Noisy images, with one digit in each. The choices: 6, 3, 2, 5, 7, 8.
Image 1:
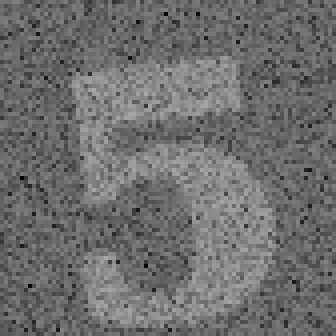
5
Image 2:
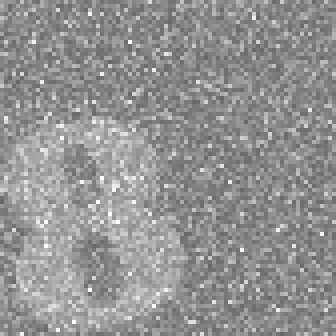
8
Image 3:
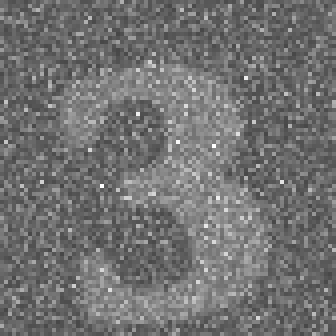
3
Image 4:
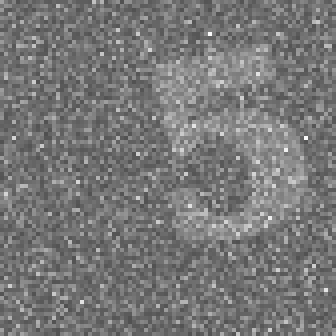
5
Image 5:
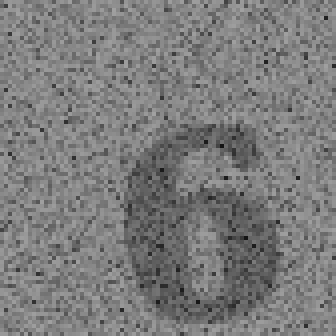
6
